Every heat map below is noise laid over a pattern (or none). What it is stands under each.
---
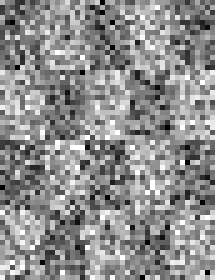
a checkerboard
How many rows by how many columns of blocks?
4 by 5
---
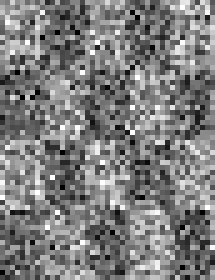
a checkerboard
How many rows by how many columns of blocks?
4 by 5
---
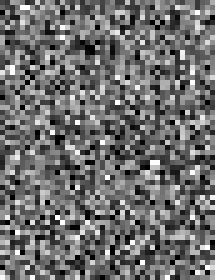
only noise
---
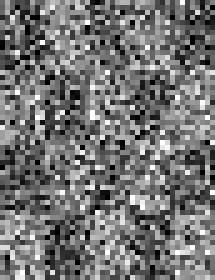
a checkerboard
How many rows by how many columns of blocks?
4 by 5
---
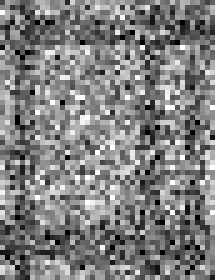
bands of rows crossing bands of columns
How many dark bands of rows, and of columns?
2 and 3
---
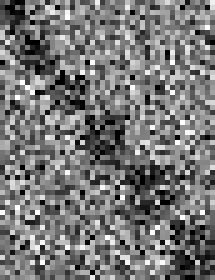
blocks along the diagonal
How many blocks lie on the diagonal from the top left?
6
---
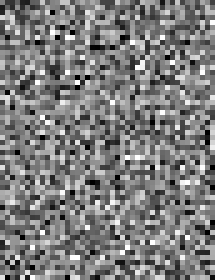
only noise
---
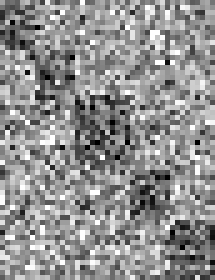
blocks along the diagonal
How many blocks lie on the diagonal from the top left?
5
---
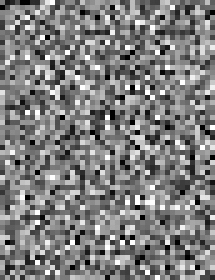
only noise
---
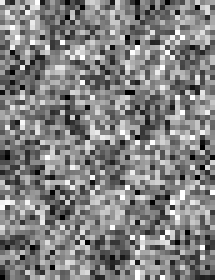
a checkerboard
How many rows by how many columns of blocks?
6 by 5
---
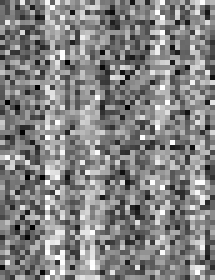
bands of columns
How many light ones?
4
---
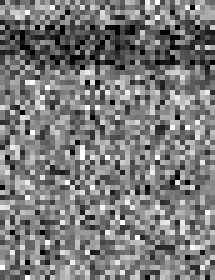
one band of rows
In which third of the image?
top
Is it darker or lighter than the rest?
darker
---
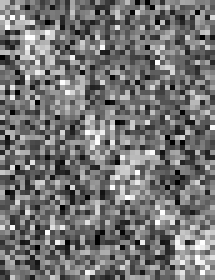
blocks along the diagonal
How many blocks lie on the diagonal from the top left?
7
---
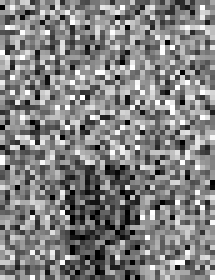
one block
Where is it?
bottom middle
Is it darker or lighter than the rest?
darker
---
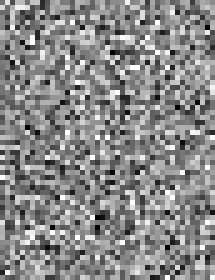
only noise
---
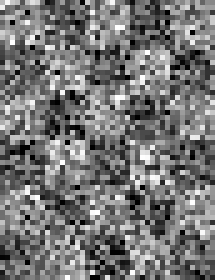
a checkerboard
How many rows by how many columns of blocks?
6 by 5
